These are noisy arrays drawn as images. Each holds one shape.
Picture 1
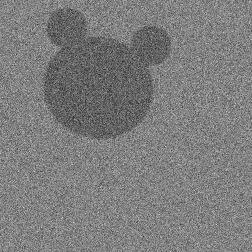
bear's head
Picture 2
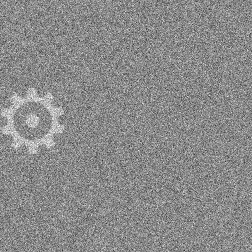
gear
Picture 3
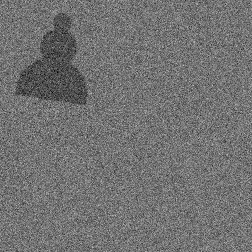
chess pawn
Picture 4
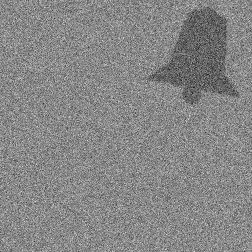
bell
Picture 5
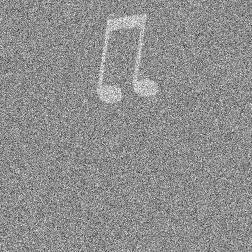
pair of musical notes
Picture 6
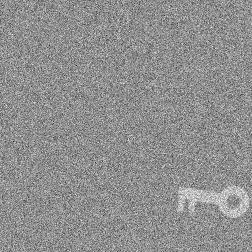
key
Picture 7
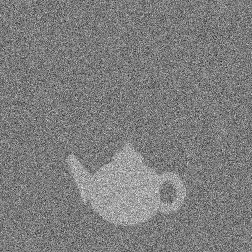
teapot
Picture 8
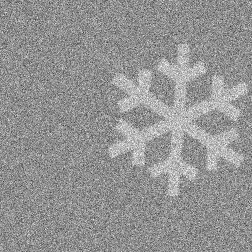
snowflake
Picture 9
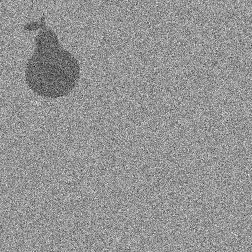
pear
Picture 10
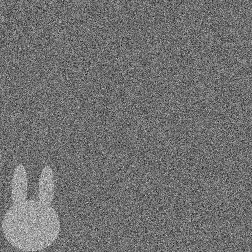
rabbit's head
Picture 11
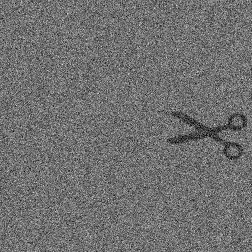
pair of scissors
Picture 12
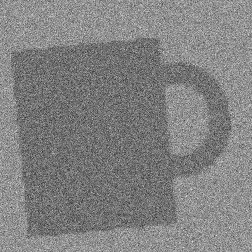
cup
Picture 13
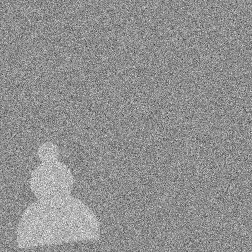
chess pawn
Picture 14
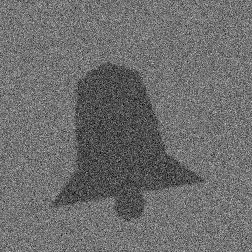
bell
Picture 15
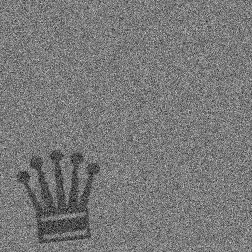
chess queen
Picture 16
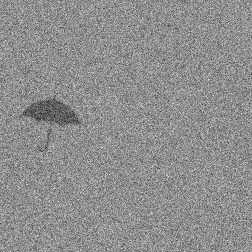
umbrella
